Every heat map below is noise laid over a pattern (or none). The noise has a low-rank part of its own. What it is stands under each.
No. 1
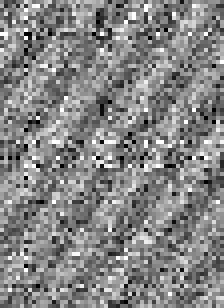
diagonal stripes
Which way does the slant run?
bottom left to top right
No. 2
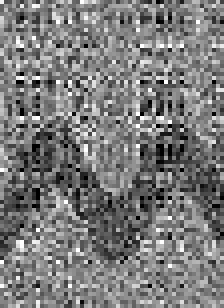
a wavy band
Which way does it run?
left to right
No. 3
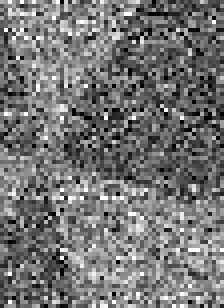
spokes from one point
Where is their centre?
middle left
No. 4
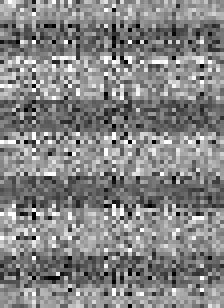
horizontal stripes
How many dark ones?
4
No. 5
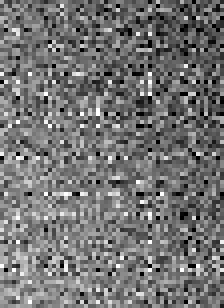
a smooth slope
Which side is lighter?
bottom left
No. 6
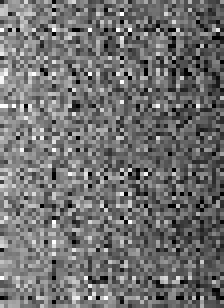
a smooth slope
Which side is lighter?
left
